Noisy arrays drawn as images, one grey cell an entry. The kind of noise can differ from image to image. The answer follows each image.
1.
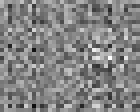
low rank plus noise
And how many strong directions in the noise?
two
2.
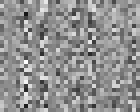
columns of uneven size
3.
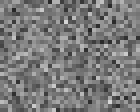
independent entries
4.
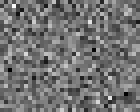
independent entries
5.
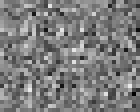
low rank plus noise
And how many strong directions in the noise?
three or four
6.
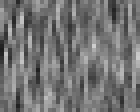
streaked along the columns
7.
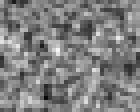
blotchy
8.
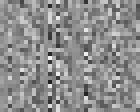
columns of uneven size
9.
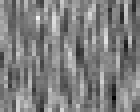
streaked along the columns
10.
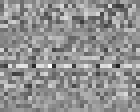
rows of uneven size
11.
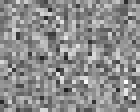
low rank plus noise
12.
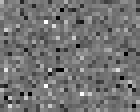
heavy tails
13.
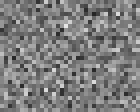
independent entries
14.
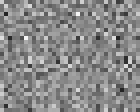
low rank plus noise
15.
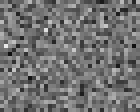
independent entries
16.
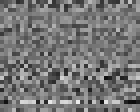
rows of uneven size
